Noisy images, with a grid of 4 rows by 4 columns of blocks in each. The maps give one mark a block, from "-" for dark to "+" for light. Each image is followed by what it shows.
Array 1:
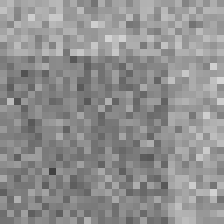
++++
---+
---+
---+
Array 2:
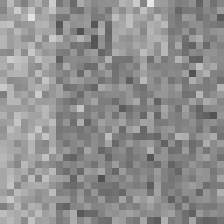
+-+-
+---
+---
+---
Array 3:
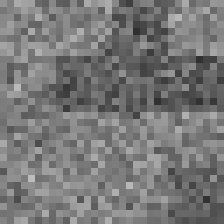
++-+
+---
++++
+++-
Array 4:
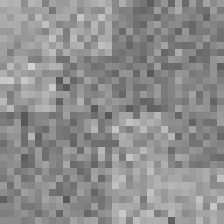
++--
+---
--+-
--++
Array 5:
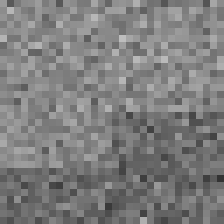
++++
++++
++--
----
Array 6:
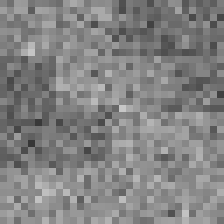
++--
-++-
--++
++++
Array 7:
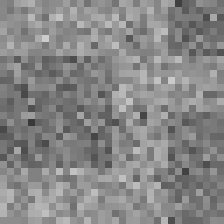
+++-
--++
--+-
+++-
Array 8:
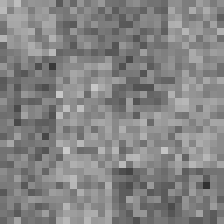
+--+
-+-+
-+++
-+--
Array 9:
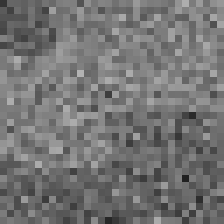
-+++
++++
++--
----
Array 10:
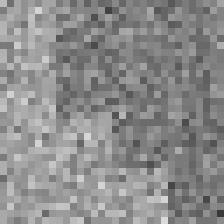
+---
+---
++--
+++-
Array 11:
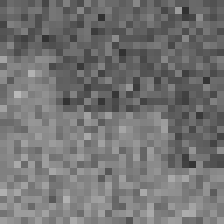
----
+---
+++-
++++
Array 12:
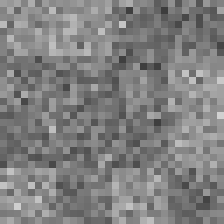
++--
---+
---+
+-+-
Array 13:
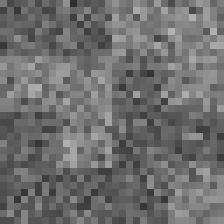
--++
++-+
-+--
---+
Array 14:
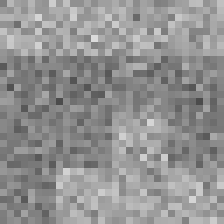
++++
----
--+-
-+++
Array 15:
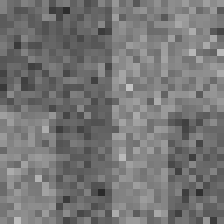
--++
--++
+-+-
+-+-
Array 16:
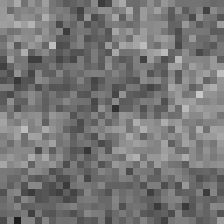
+-+-
---+
+-++
----
